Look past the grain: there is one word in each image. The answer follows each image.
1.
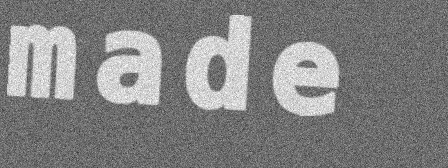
made
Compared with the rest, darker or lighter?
lighter
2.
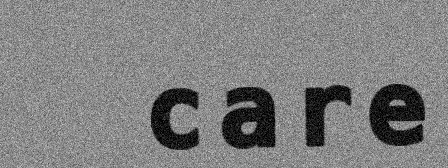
care
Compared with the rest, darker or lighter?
darker
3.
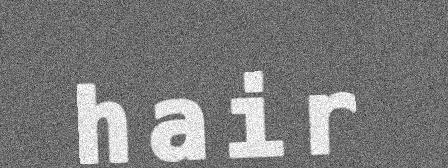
hair
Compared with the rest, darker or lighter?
lighter
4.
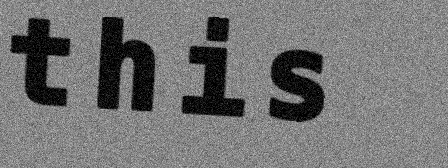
this
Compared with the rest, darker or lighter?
darker
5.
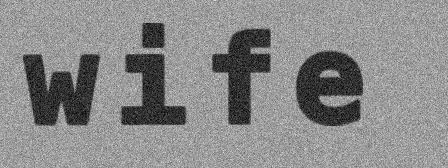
wife
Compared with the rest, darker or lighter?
darker
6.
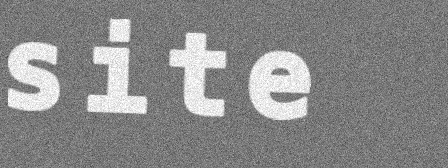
site
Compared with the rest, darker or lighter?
lighter
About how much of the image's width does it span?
two thirds
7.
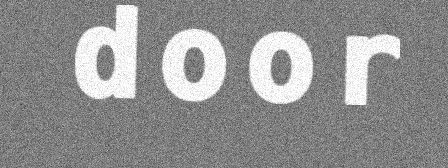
door
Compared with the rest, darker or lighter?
lighter
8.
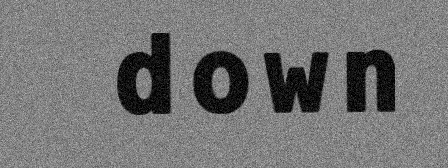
down
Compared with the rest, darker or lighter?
darker
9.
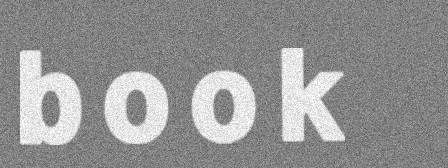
book
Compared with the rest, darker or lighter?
lighter
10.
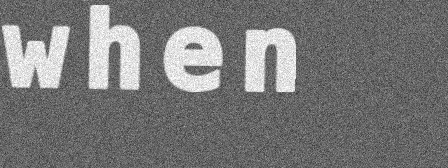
when
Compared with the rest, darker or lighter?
lighter
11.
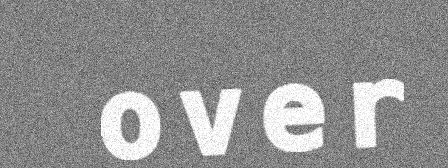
over
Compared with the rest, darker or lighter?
lighter
